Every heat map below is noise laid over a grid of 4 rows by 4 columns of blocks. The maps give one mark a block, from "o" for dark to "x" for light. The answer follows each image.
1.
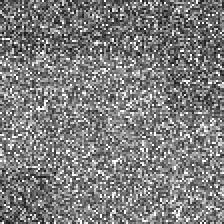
o o o o
x x x o
x x x x
o x x x
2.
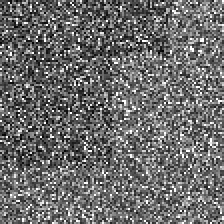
o o o x
o o x x
o o x x
x x x x
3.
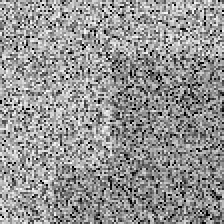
x x x x
x x o o
x x o o
x o o o
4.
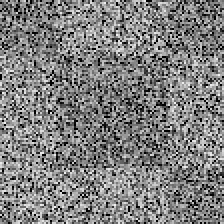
o x x o
x o o x
x o o x
x x x o
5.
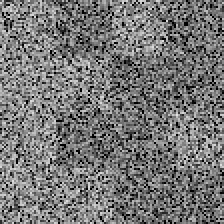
x o x o
x x o o
x o o x
x x o o
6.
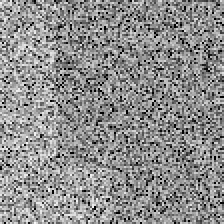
x o o o
x o o o
x o o o
x x o o
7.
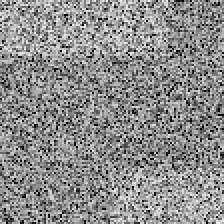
x x x o
o o o o
o o o o
o o x x
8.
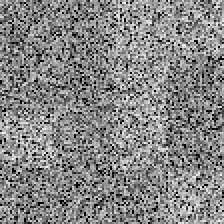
o o x x
o o x o
x o x o
o o o x
